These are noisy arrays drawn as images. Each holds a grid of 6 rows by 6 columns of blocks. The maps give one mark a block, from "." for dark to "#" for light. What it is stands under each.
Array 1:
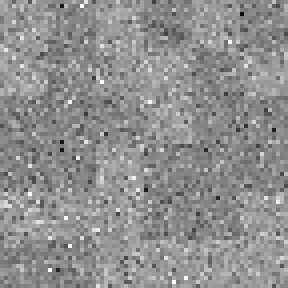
#.#.#.
#.##.#
...#..
..#...
###..#
..####
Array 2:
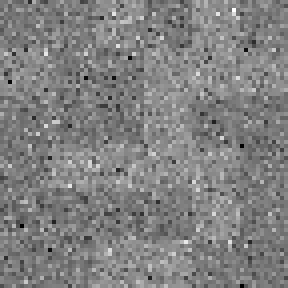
..#.#.
#..###
...#..
.####.
....#.
..##..
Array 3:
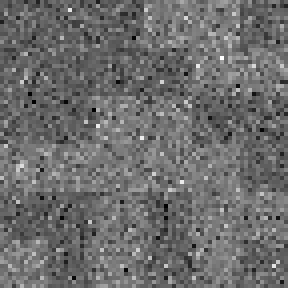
...##.
....##
..##..
#####.
..#.##
#.#.#.
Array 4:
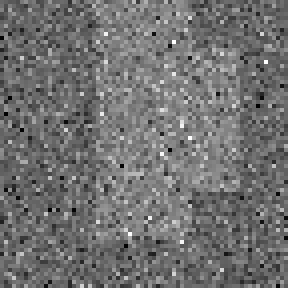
..##..
..###.
..###.
..###.
..##..
......
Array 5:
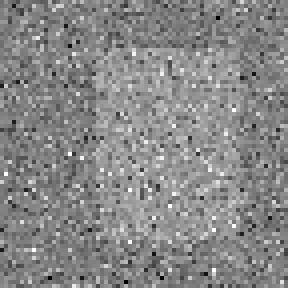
......
..###.
..###.
..###.
..###.
......
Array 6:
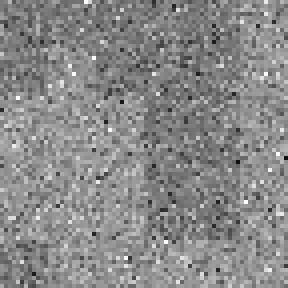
.....#
.#...#
###..#
###..#
###..#
.#####
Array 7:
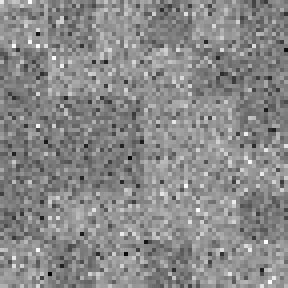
#.#.#.
.###..
...##.
...###
.####.
#.#.##
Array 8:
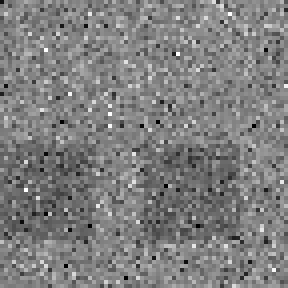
######
######
######
..#..#
..#..#
######
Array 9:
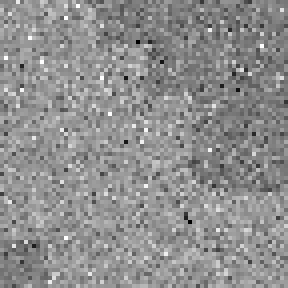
##....
###...
####..
####..
######
.#####
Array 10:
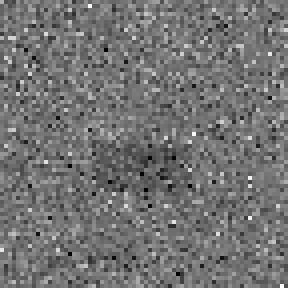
######
######
######
##..##
######
######
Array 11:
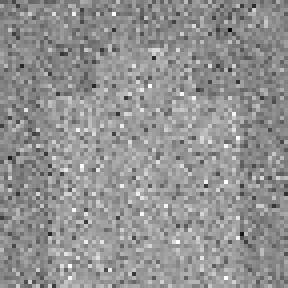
......
..##..
.####.
.####.
.####.
.####.
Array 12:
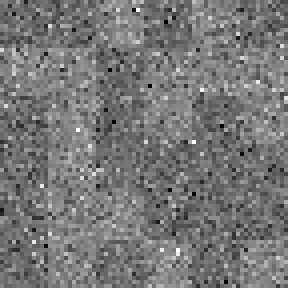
..#.#.
##.###
.#.#.#
.#....
.##...
.#.#.#
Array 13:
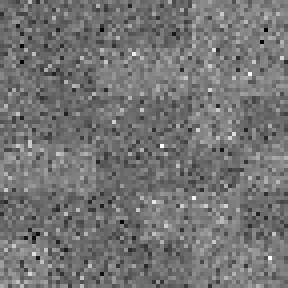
....##
..####
....#.
##...#
...##.
#...##
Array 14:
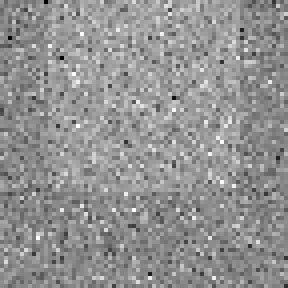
.####.
.####.
.####.
.####.
......
......
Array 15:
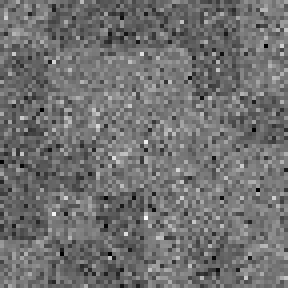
#....#
.###.#
.####.
..####
.#.###
#..#.#
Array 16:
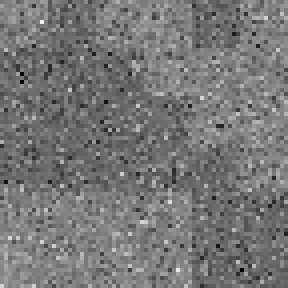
#.##.#
...###
....##
.....#
####..
####..
